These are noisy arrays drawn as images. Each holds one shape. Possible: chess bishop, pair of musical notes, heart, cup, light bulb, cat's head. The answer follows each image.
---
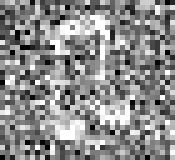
pair of musical notes
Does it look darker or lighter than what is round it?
lighter
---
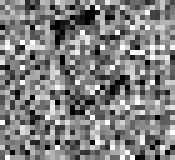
pair of musical notes
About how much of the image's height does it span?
two thirds
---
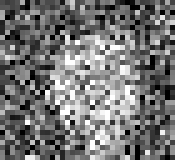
light bulb
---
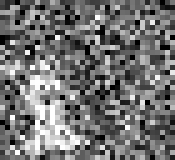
chess bishop
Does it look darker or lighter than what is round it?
lighter
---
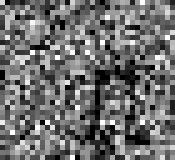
pair of musical notes
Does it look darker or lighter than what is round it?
darker
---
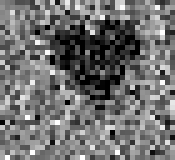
heart
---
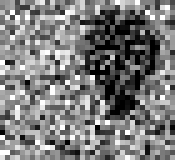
light bulb
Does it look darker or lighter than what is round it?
darker
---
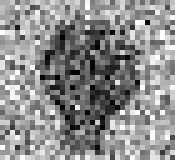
light bulb
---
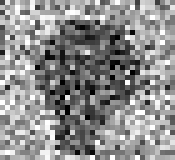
light bulb
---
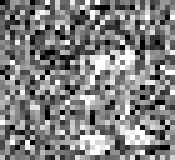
pair of musical notes
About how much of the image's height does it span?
two thirds
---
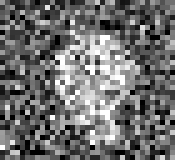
light bulb
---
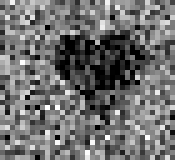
heart
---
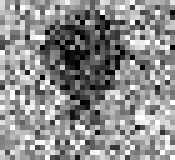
light bulb
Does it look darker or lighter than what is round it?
darker
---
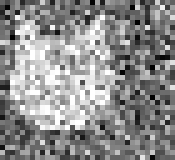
cat's head
